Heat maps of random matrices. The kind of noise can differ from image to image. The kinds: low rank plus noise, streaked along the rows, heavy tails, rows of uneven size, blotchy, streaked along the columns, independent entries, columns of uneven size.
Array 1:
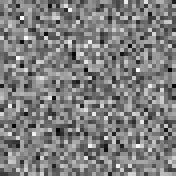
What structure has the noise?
independent entries
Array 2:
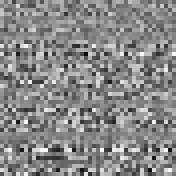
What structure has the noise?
rows of uneven size
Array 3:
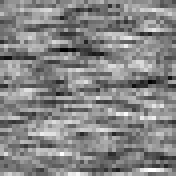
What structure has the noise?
streaked along the rows
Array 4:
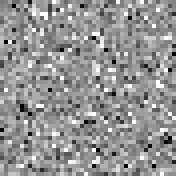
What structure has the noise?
heavy tails
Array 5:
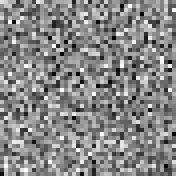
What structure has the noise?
independent entries
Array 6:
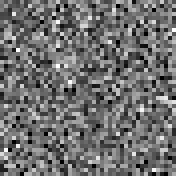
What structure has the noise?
independent entries
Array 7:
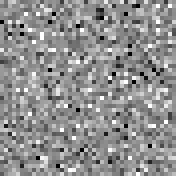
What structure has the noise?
heavy tails
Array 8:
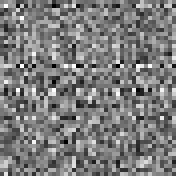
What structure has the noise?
low rank plus noise
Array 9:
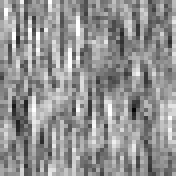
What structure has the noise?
streaked along the columns
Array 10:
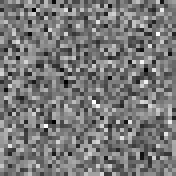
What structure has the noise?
independent entries
